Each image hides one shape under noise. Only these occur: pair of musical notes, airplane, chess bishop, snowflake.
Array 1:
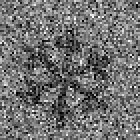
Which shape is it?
snowflake
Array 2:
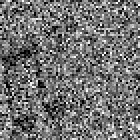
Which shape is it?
pair of musical notes
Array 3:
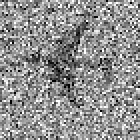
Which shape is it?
airplane
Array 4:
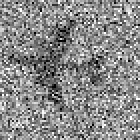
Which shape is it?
airplane
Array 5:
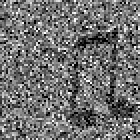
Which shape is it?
pair of musical notes
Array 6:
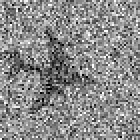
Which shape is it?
airplane
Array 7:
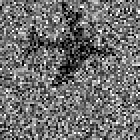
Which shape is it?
airplane
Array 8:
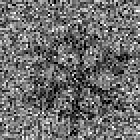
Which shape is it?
snowflake
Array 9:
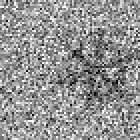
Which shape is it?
snowflake
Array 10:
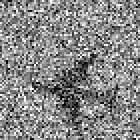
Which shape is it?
airplane
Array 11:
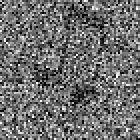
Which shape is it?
pair of musical notes
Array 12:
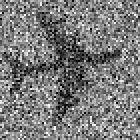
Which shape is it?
airplane
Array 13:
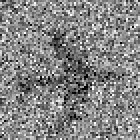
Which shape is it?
airplane
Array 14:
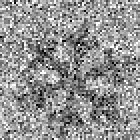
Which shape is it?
snowflake
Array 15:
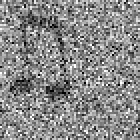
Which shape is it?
pair of musical notes
